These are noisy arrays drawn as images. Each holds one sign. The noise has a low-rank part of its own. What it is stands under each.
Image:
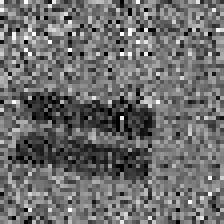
dark equals sign
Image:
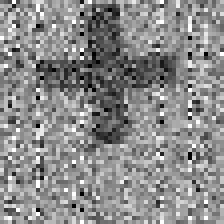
dark plus sign
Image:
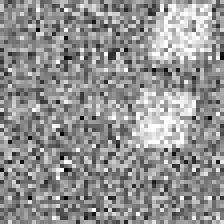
light colon
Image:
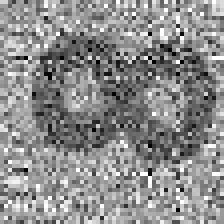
dark infinity sign
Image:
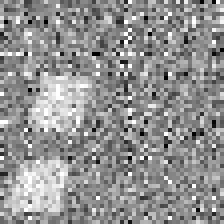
light colon
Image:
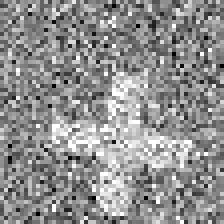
light plus sign
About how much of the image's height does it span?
two thirds
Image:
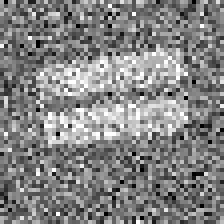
light equals sign
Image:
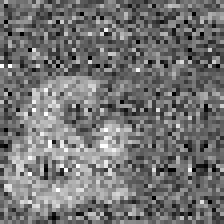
light ampersand
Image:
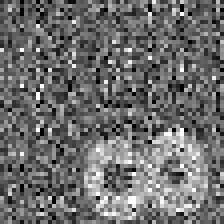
light infinity sign
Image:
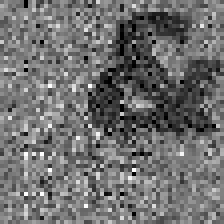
dark ampersand
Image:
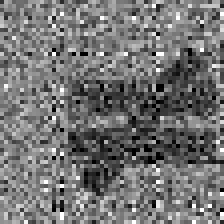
dark not-equal sign
